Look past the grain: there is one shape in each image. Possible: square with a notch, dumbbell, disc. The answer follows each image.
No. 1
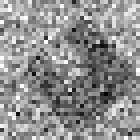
dark square with a notch
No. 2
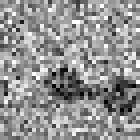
dark dumbbell
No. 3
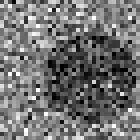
dark disc
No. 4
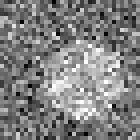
light disc
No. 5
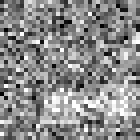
light dumbbell
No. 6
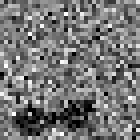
dark dumbbell
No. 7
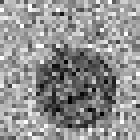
dark disc
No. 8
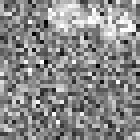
light dumbbell
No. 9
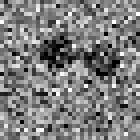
dark dumbbell
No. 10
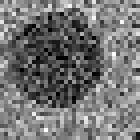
dark disc
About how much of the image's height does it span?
two thirds
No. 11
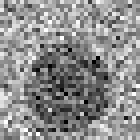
dark disc
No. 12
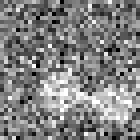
light dumbbell
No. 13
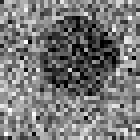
dark disc
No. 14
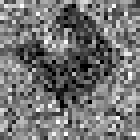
dark square with a notch
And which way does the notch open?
up and left
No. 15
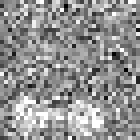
light dumbbell
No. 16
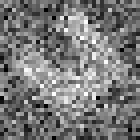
light square with a notch
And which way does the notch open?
up and left
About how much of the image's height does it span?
nearly all
